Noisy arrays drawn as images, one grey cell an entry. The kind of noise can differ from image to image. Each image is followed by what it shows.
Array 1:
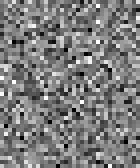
independent entries
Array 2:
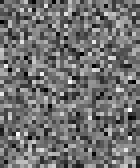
independent entries
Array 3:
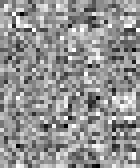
low rank plus noise
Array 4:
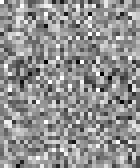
low rank plus noise
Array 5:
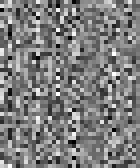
columns of uneven size
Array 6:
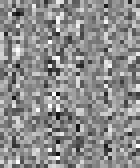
columns of uneven size
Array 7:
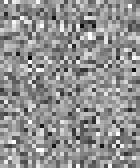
low rank plus noise
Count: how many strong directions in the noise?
one
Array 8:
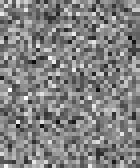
independent entries
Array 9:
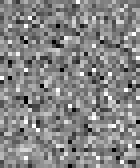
heavy tails
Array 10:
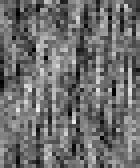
streaked along the columns
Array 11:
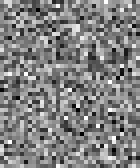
independent entries
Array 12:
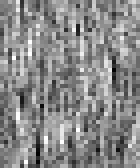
streaked along the columns
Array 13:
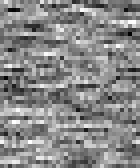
streaked along the rows
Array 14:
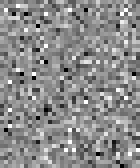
heavy tails
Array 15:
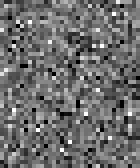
heavy tails
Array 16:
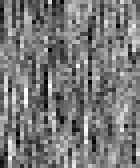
streaked along the columns
